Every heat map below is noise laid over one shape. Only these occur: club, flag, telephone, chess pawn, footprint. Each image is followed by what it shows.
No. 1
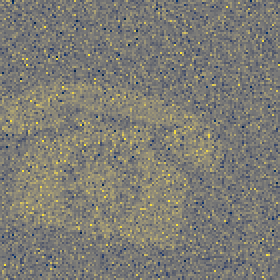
telephone
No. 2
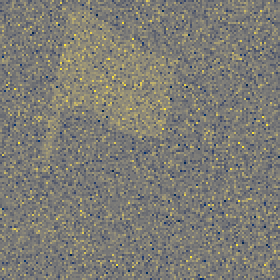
flag
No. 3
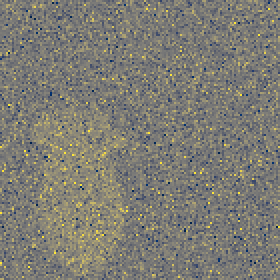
footprint
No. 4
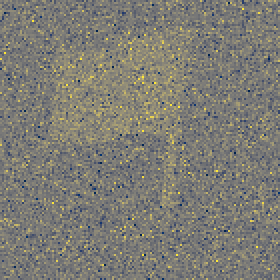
flag
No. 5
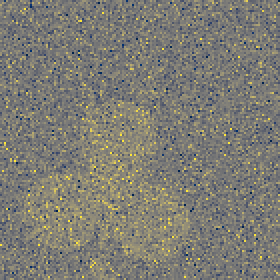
club
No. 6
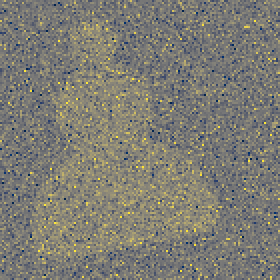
chess pawn
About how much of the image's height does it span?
nearly all
